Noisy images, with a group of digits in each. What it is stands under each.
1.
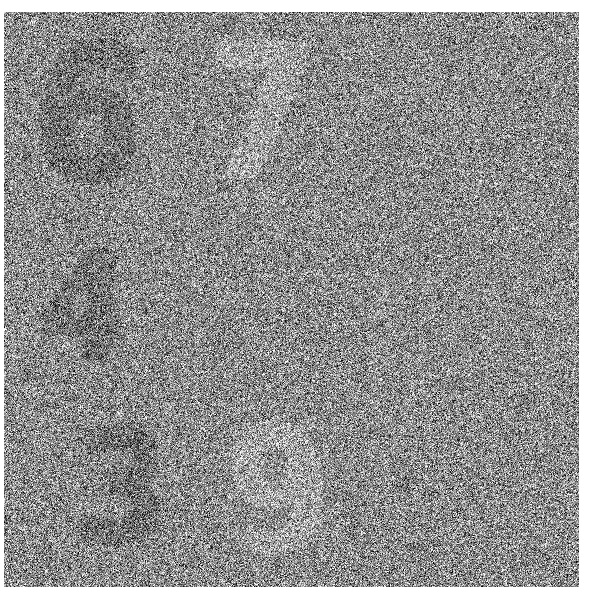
top left: dark 6; top middle: light 7; middle left: dark 4; bottom left: dark 3; bottom middle: light 9
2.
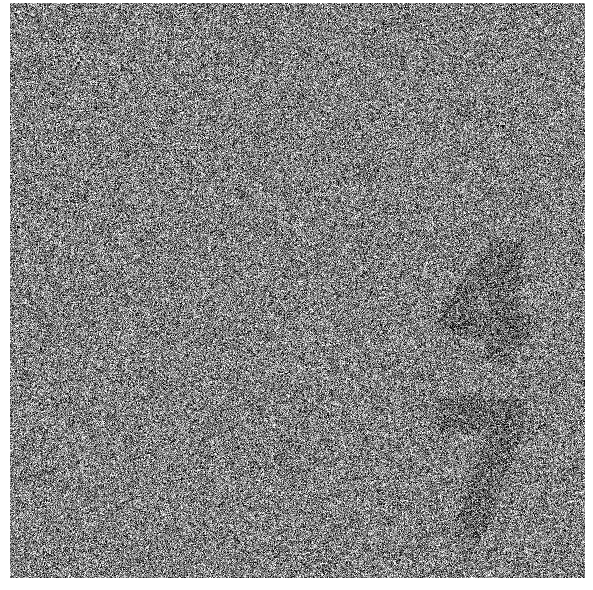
middle right: dark 4; bottom right: dark 7
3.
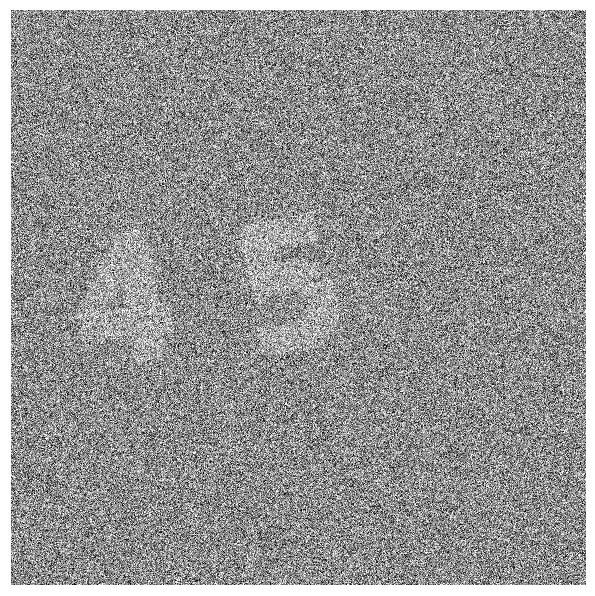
middle left: light 4; centre: light 5
